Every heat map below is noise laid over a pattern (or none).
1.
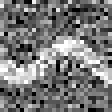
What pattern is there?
a wavy band
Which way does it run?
left to right
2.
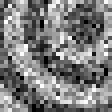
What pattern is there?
rings round one point
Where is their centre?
top right
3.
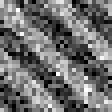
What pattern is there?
diagonal stripes
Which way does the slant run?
top left to bottom right
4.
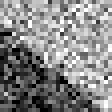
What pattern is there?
a sharp edge
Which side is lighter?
top right
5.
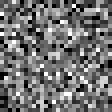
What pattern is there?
only noise
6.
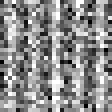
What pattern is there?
vertical stripes
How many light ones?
5
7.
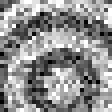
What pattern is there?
rings round one point
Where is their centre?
bottom middle
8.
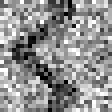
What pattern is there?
a wavy band
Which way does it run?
top to bottom
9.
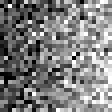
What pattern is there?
a smooth slope
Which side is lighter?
right
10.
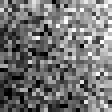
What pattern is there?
a smooth slope
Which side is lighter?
top right
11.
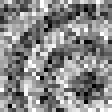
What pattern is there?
rings round one point
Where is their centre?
bottom right
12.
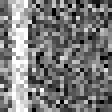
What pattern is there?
one vertical stripe
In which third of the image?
left
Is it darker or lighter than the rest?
lighter
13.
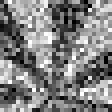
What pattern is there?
spokes from one point
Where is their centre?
bottom middle
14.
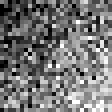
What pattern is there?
a smooth slope
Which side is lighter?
bottom right
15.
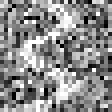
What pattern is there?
a wavy band
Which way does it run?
top to bottom
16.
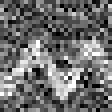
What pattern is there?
a wavy band
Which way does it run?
left to right
